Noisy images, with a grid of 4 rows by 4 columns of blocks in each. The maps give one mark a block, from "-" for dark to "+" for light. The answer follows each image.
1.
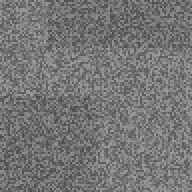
+ - - -
+ + + +
- - + +
- - + +
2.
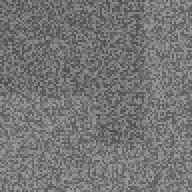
- - - +
- - - +
+ + - +
+ + + +
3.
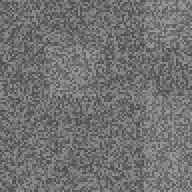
- - - +
- + - -
- - - +
- - - +
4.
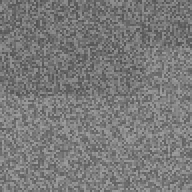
- - - -
- - - +
+ + + +
+ + + +
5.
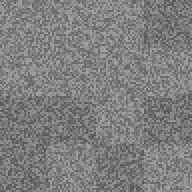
+ + + -
+ + + +
- - + -
- + - +
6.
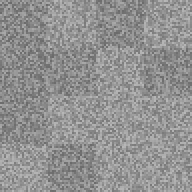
- + - +
- - + -
- + + +
+ - + +
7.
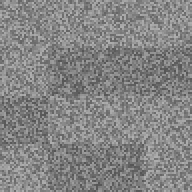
+ + + +
+ - - -
- + + +
+ - - +
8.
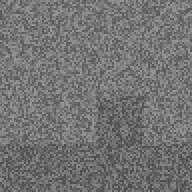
+ + + +
+ + + +
+ + - +
- - - -
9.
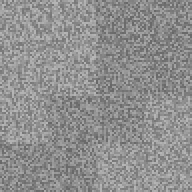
+ + - -
+ + - -
+ - - +
- - + +
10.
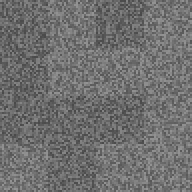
- + - +
- + + +
- - - +
+ - + +
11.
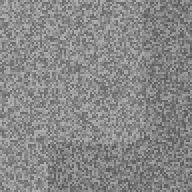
+ + + -
+ + + -
+ + + -
+ - - -
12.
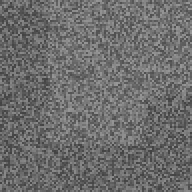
- + + +
- + + +
- + + -
- - - -
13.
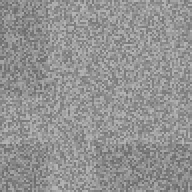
- + + +
- + + +
+ + + +
- + - -
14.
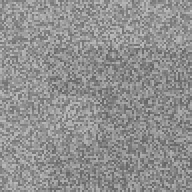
+ + + +
+ - - -
+ + - -
+ - - -
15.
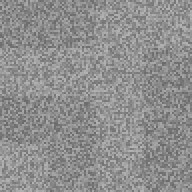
- - + +
+ + + -
- - + -
+ - + -
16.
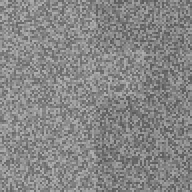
+ + - -
+ + + -
+ + - -
+ + - -
